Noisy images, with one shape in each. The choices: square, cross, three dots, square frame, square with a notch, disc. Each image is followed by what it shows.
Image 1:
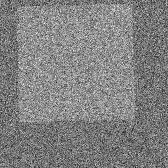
light square
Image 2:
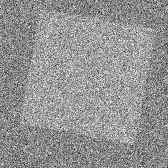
light square
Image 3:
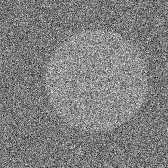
light disc
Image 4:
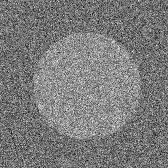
light disc
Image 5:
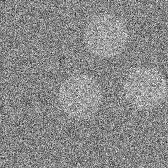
light three dots
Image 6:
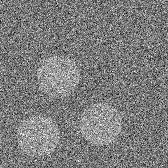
light three dots
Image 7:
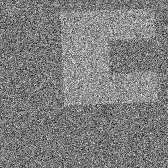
light square with a notch
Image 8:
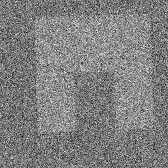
light square with a notch
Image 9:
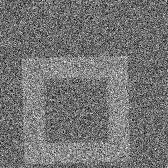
light square frame
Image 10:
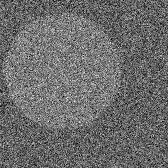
light disc
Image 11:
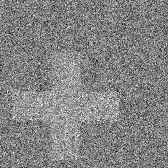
light cross
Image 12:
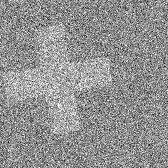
light cross
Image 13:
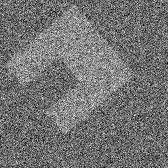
light square with a notch
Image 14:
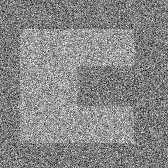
light square with a notch
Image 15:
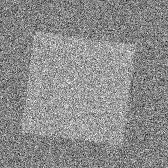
light square
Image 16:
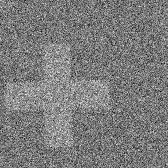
light cross
